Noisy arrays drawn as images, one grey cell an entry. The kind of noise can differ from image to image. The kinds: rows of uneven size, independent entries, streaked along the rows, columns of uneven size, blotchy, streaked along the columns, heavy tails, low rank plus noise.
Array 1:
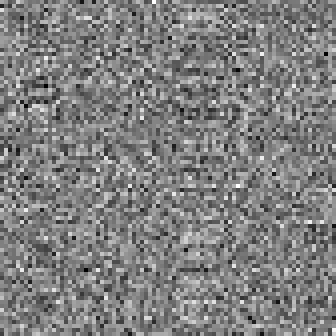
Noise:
low rank plus noise
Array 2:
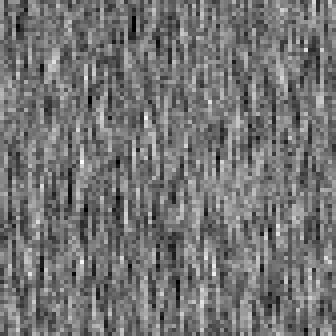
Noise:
streaked along the columns
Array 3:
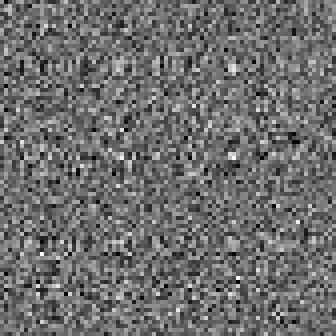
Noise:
low rank plus noise
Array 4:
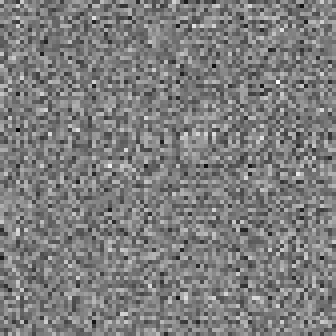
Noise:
low rank plus noise
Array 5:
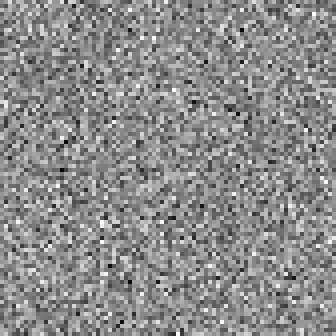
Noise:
independent entries
